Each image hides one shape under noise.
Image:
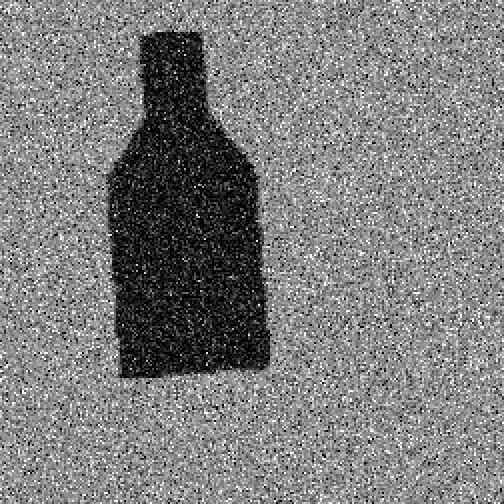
dark bottle
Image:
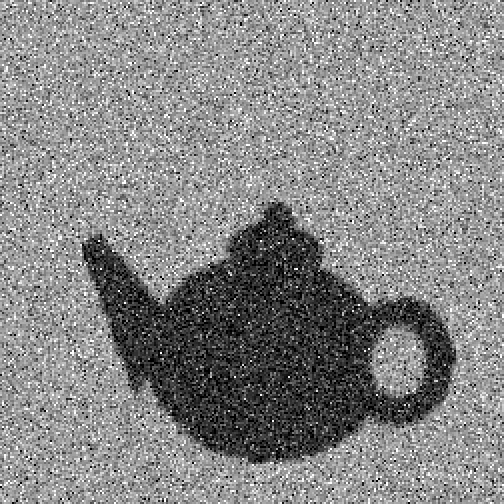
dark teapot
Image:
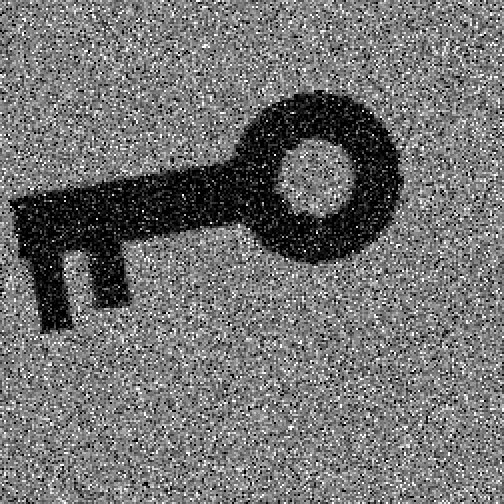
dark key
